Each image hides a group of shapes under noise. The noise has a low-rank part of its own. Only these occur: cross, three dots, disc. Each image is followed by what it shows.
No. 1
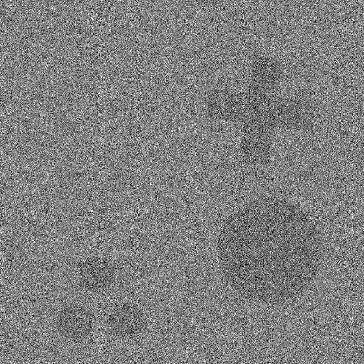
top right: cross; bottom left: three dots; bottom right: disc
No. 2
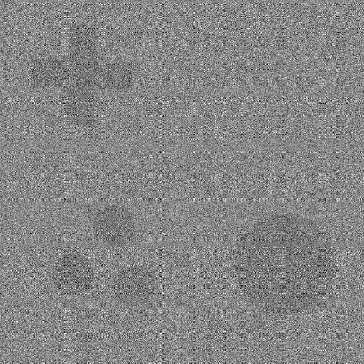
top left: cross; bottom left: three dots; bottom right: disc
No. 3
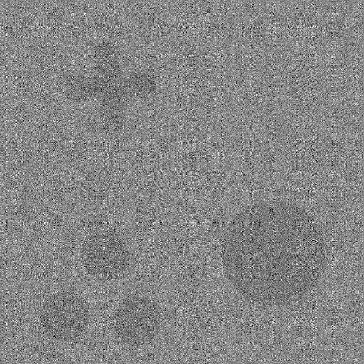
top left: cross; bottom left: three dots; bottom right: disc
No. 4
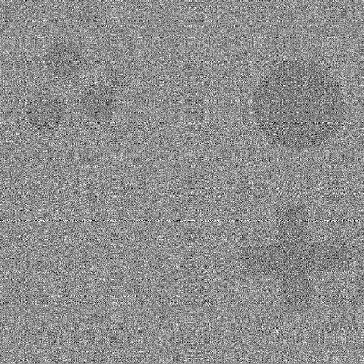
top left: three dots; top right: disc; bottom right: cross
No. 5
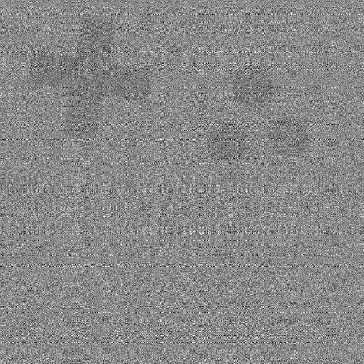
top left: cross; top right: three dots
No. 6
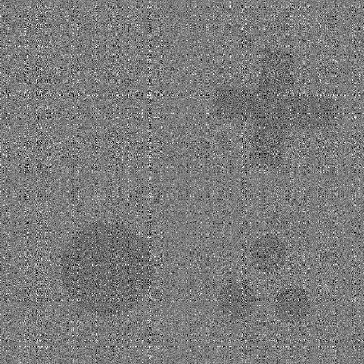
top right: cross; bottom left: disc; bottom right: three dots
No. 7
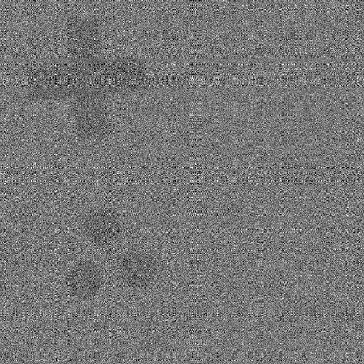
top left: cross; bottom left: three dots
